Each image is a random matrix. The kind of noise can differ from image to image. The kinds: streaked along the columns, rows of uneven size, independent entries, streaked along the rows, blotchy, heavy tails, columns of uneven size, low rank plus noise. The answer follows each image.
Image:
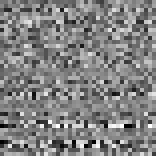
rows of uneven size
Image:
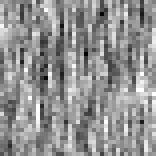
streaked along the columns
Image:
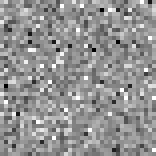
heavy tails
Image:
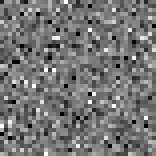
heavy tails
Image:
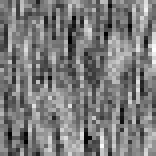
streaked along the columns
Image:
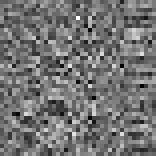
low rank plus noise
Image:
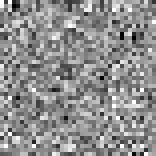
low rank plus noise
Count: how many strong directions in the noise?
two
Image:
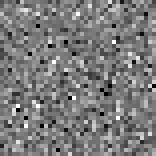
heavy tails
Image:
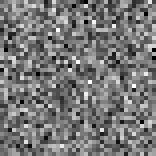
independent entries
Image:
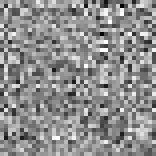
low rank plus noise
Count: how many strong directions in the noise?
one
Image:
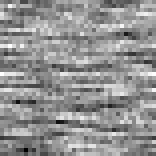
streaked along the rows
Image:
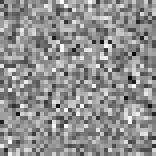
independent entries
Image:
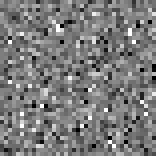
heavy tails
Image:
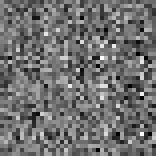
low rank plus noise
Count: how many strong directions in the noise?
five to eight
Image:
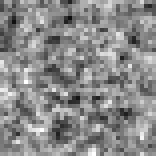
blotchy
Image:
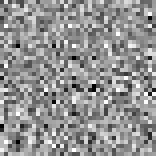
low rank plus noise
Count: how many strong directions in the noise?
five to eight
